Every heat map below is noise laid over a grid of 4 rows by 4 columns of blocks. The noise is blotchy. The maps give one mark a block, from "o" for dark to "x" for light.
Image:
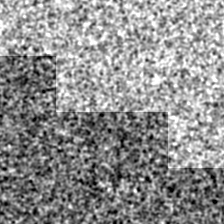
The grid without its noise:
xxxx
oxxx
ooox
oooo
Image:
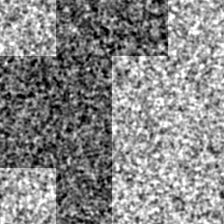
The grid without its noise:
xoox
ooxx
ooxx
xoxx
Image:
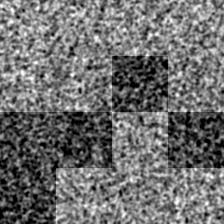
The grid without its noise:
xxxx
xxox
ooxo
oxxx
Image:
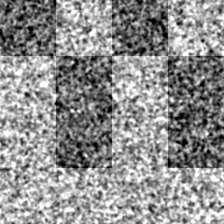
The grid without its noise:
oxox
xoxo
xoxo
xxxx
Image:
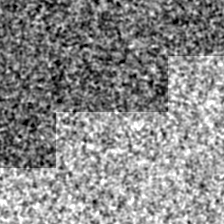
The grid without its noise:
oooo
ooox
oxxx
xxxx
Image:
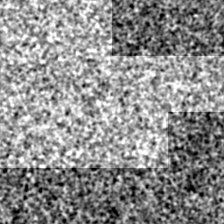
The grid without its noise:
xxoo
xxxx
xxxo
oooo
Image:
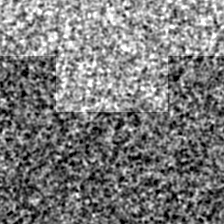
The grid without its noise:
xxxx
oxxo
oooo
oooo
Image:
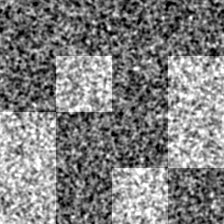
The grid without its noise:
oooo
oxox
xoox
xoxo
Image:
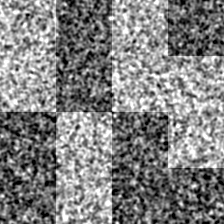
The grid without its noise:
xoxo
xoxx
oxox
oxoo
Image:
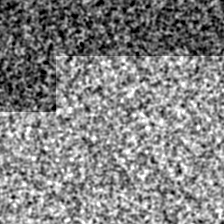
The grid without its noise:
oooo
oxxx
xxxx
xxxx
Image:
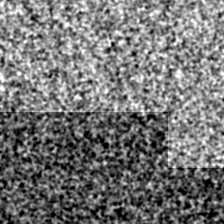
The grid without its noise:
xxxx
xxxx
ooox
oooo
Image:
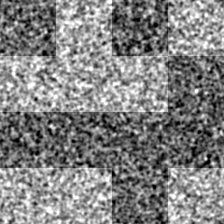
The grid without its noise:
oxox
xxxo
oooo
xxox
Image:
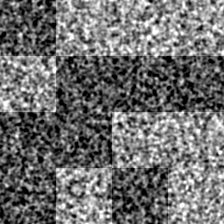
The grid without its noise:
oxxx
xooo
ooxx
oxox
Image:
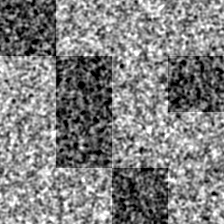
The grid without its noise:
oxxx
xoxo
xoxx
xxox
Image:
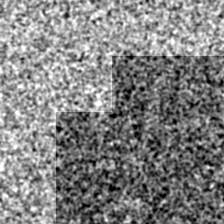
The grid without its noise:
xxxx
xxoo
xooo
xooo
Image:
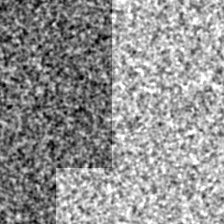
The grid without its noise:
ooxx
ooxx
ooxx
oxxx
